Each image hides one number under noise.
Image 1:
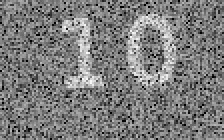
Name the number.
10
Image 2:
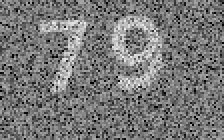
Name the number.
79
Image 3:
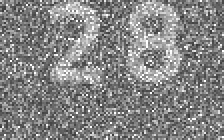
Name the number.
28
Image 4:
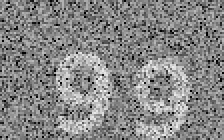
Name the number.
99
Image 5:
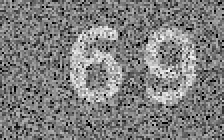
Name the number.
69
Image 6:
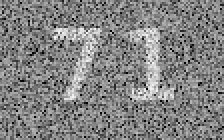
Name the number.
71
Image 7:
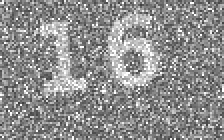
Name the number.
16
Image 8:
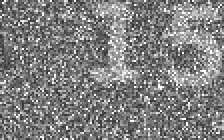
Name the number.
15
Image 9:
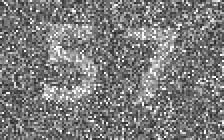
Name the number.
57
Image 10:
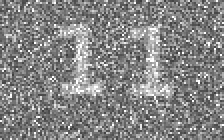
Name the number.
11
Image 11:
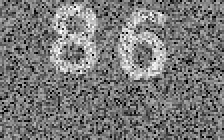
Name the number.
86
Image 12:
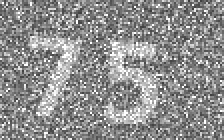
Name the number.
75
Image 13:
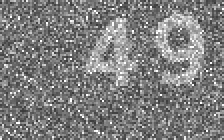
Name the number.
49
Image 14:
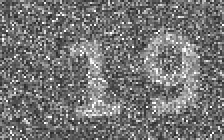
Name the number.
19
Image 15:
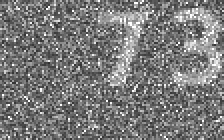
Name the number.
73
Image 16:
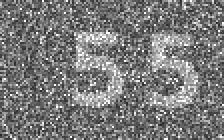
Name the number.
55
